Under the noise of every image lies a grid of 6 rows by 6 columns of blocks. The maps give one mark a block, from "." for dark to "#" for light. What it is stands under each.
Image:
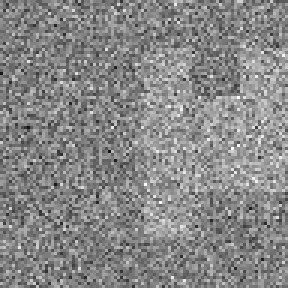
. . . . . .
. . . # . #
. . . # # #
. . . # # #
. . . # . .
. . . . . .
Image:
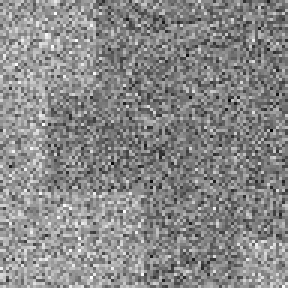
# # . . . .
# # . . . .
# . . . . .
# . . . . .
# # # . . .
# # # . . #
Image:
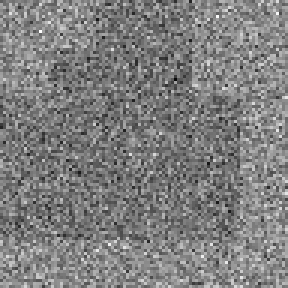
# # . . # #
# . . . # #
. . . . . #
. . . . . #
. . . . . #
# # # # # #
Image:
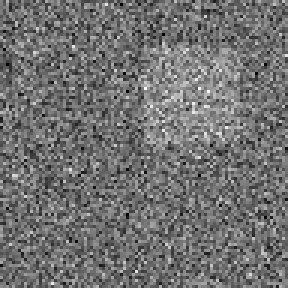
. . . . . .
. . . # # .
. . . # # .
. . . . . .
. . . . . .
. . . . . .
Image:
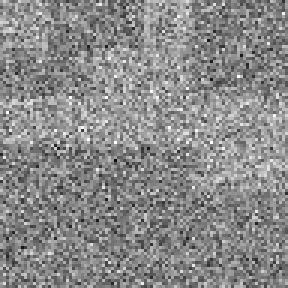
# . . # . .
. . # # . .
# # # # # #
. . . . # #
. . . . . .
. . . . . .
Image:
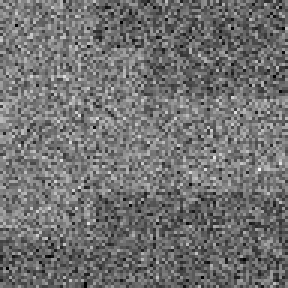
# # . . . .
# # # . . .
# # # # # #
# # # # # #
# # . . . .
. . . . . .
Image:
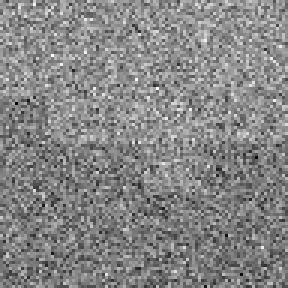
# # # # # #
# # # # # #
. # # # # #
. . . # . .
. . . . . .
. . . . . .
